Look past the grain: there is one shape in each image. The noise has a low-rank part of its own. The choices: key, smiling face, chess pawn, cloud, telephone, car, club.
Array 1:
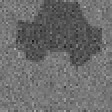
car
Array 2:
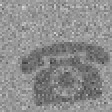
telephone
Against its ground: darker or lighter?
darker
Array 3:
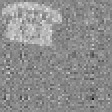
telephone
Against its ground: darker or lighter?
lighter
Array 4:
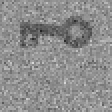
key
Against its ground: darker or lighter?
darker
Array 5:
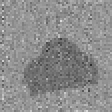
cloud
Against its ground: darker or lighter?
darker
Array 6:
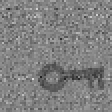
key
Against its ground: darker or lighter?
darker
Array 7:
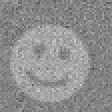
smiling face
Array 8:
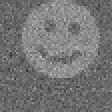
smiling face
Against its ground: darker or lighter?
lighter
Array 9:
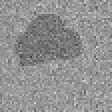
cloud
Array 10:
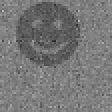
smiling face
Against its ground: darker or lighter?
darker
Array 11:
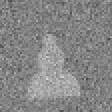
chess pawn
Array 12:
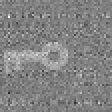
key
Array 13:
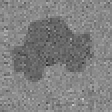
car
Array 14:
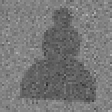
chess pawn
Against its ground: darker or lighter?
darker
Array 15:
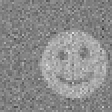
smiling face
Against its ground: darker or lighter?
lighter
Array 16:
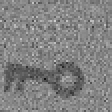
key
